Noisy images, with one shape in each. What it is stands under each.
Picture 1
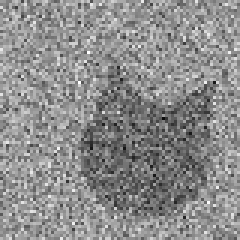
cat's head
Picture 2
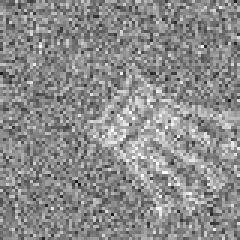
chess queen
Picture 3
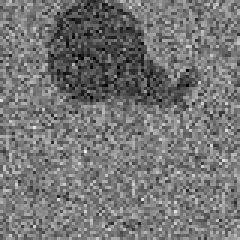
pear
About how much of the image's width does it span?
two thirds
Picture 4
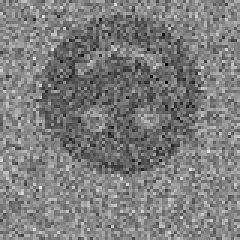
smiling face
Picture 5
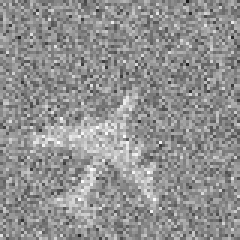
airplane
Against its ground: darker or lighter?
lighter
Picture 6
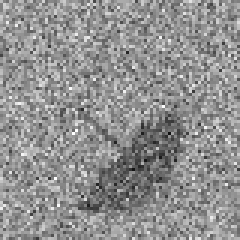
umbrella
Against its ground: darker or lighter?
darker
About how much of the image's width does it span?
half
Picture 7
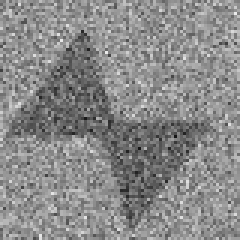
bow tie
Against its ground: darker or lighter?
darker
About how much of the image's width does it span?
nearly all
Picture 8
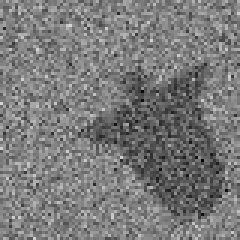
bell
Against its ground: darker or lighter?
darker
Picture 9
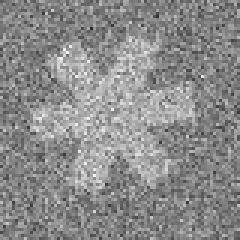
asterisk
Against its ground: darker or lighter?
lighter
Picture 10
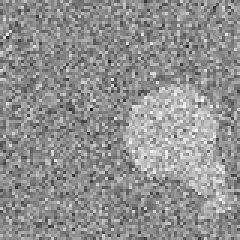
pear
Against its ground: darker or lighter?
lighter
